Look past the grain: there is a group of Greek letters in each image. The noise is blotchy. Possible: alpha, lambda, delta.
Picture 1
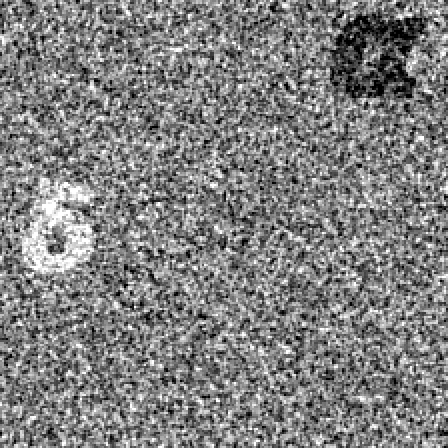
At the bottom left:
nothing
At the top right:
alpha
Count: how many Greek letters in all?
2
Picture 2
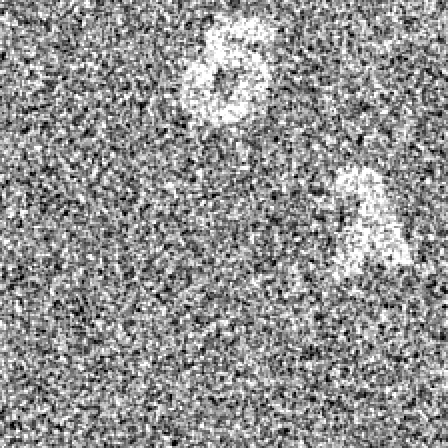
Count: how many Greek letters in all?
2
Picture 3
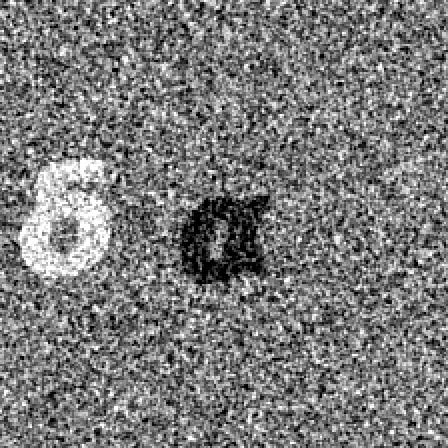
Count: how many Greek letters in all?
2
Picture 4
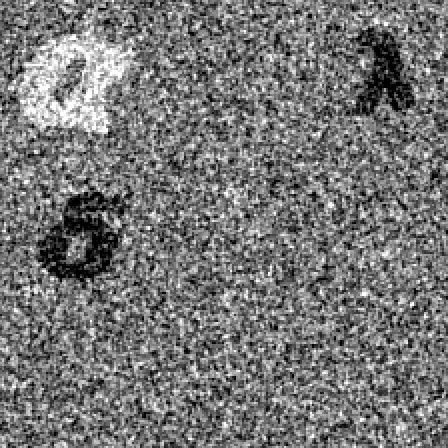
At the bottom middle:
nothing
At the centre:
nothing
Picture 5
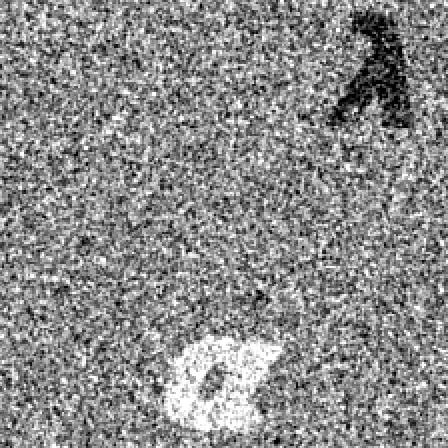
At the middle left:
nothing
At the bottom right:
nothing
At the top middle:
nothing
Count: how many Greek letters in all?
2
